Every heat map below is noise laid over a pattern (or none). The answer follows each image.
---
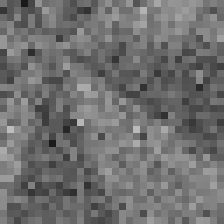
spokes from one point
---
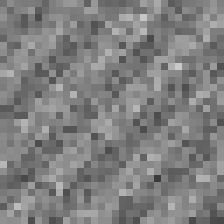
diagonal stripes
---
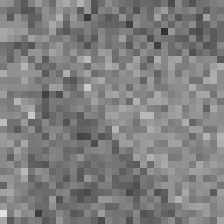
spokes from one point
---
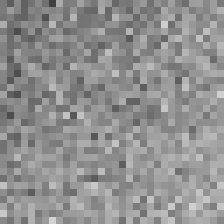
a smooth slope
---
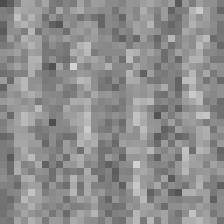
vertical stripes
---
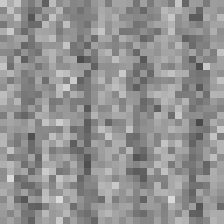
vertical stripes
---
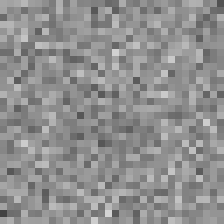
only noise
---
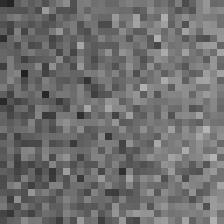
a smooth slope
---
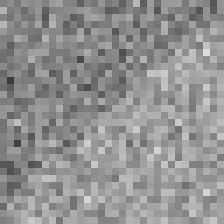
a sharp edge
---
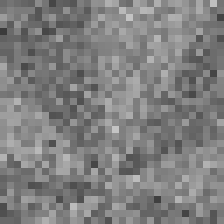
spokes from one point
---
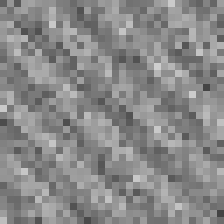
diagonal stripes
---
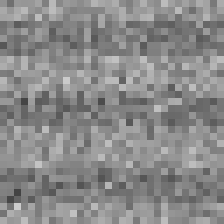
horizontal stripes
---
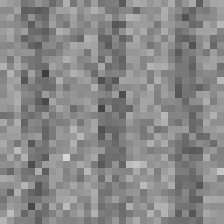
vertical stripes
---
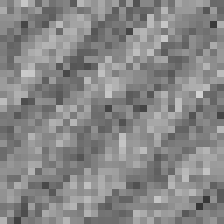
diagonal stripes
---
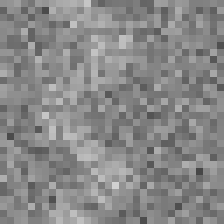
a wavy band
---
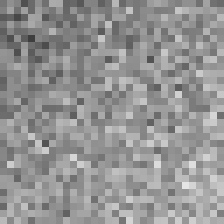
a smooth slope
